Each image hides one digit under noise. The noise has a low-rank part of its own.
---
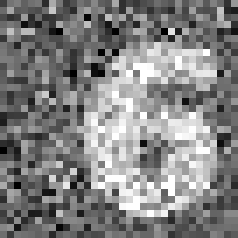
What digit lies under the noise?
6
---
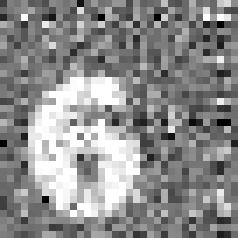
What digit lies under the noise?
6
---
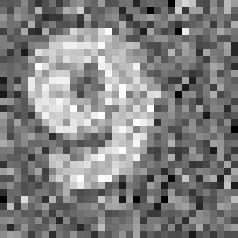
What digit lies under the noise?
9
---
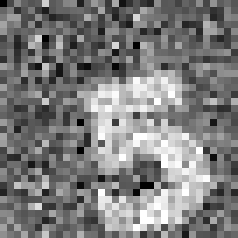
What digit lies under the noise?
5
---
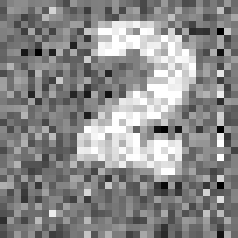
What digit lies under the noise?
2
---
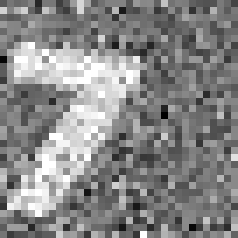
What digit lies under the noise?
7
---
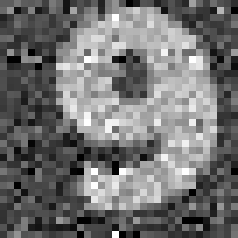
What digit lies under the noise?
9
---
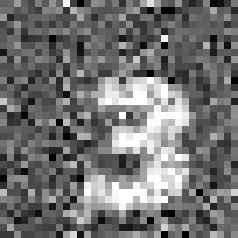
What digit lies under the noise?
3
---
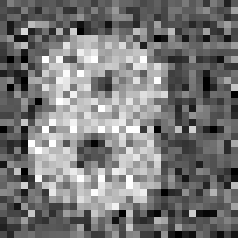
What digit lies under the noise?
8
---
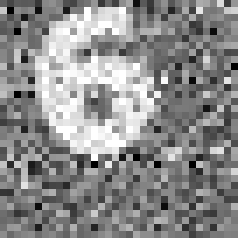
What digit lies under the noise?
6
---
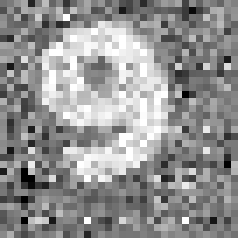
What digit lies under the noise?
9
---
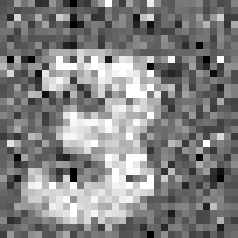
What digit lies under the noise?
3
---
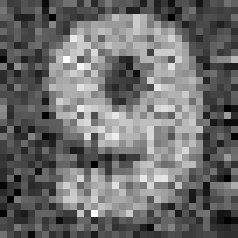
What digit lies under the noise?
9
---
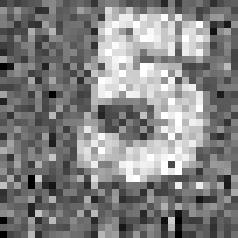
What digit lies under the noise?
5
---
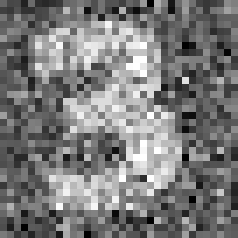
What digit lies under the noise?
3
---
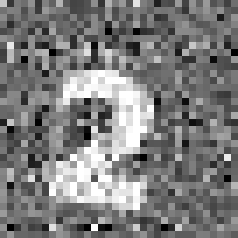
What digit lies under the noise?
2
